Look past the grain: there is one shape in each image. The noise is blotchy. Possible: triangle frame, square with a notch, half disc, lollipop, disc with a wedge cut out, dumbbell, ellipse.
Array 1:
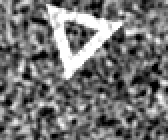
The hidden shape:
triangle frame
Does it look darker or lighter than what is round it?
lighter
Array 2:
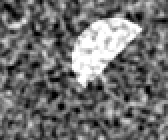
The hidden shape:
half disc
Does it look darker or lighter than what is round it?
lighter
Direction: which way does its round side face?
up and left
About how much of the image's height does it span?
half
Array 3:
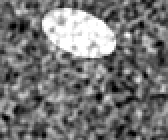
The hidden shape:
ellipse
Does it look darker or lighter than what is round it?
lighter
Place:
top middle
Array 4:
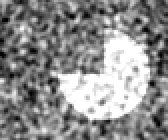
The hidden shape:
disc with a wedge cut out
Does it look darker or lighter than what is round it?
lighter
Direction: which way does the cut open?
up and left
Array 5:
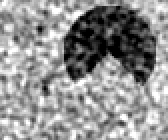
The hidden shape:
disc with a wedge cut out
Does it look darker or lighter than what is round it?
darker
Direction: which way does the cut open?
down
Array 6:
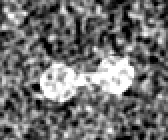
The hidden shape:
dumbbell
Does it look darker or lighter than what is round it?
lighter
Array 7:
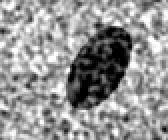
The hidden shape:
ellipse
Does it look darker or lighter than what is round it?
darker
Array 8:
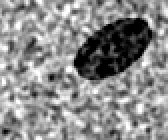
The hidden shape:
ellipse
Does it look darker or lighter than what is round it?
darker
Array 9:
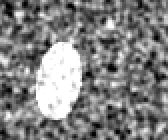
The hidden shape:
ellipse
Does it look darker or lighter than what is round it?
lighter
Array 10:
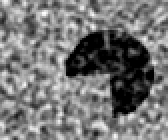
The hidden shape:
disc with a wedge cut out
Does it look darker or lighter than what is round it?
darker
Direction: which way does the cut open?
down and left
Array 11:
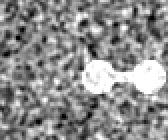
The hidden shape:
dumbbell
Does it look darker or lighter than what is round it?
lighter
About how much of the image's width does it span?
half
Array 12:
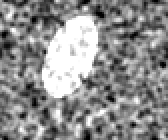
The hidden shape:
ellipse
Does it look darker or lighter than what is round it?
lighter
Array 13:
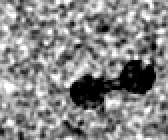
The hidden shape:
dumbbell
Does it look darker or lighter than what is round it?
darker
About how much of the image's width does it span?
half
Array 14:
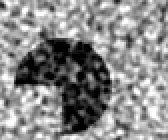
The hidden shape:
disc with a wedge cut out
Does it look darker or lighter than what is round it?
darker
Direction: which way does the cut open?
down and left
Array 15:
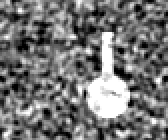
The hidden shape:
lollipop
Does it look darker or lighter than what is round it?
lighter
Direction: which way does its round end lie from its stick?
down
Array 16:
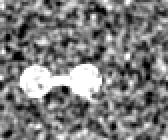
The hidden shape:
dumbbell
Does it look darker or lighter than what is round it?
lighter
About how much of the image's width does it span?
half
